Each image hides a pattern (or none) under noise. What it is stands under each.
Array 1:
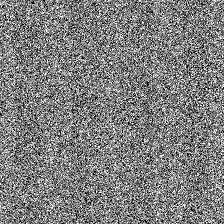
vertical stripes
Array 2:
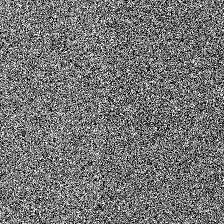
a sharp edge
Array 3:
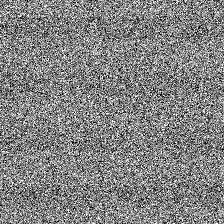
horizontal stripes
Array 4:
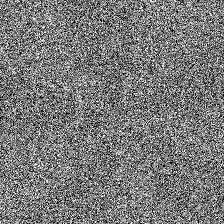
spokes from one point
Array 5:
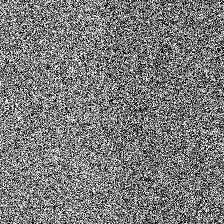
a sharp edge
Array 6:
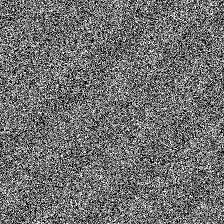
diagonal stripes
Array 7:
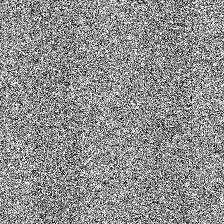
vertical stripes
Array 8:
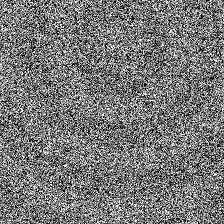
rings round one point
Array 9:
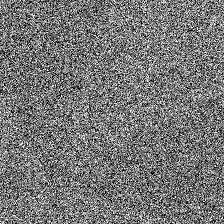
spokes from one point
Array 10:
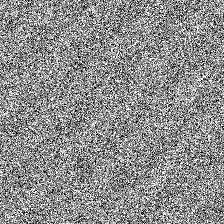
diagonal stripes
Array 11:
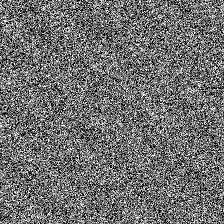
diagonal stripes
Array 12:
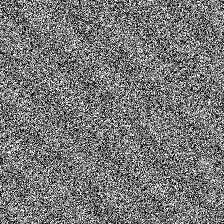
diagonal stripes
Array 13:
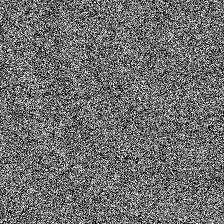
rings round one point
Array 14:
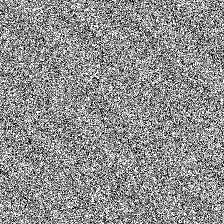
diagonal stripes
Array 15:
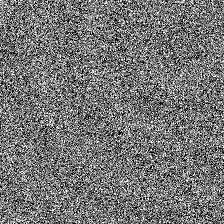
rings round one point
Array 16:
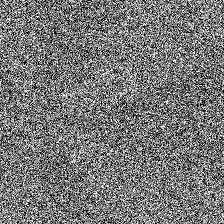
spokes from one point
